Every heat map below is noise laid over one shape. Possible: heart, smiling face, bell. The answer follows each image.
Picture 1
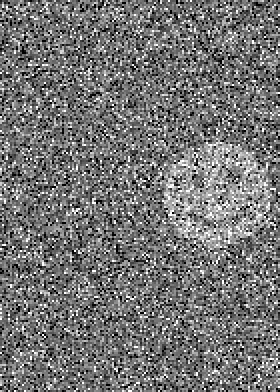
smiling face
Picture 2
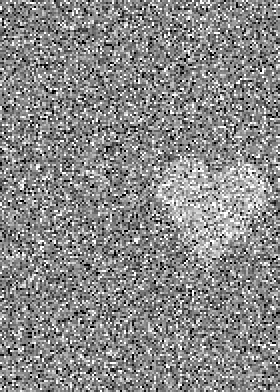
heart
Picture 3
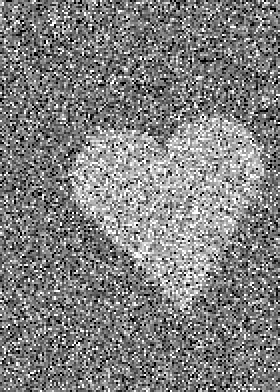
heart
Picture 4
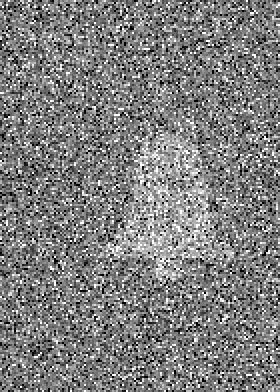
bell
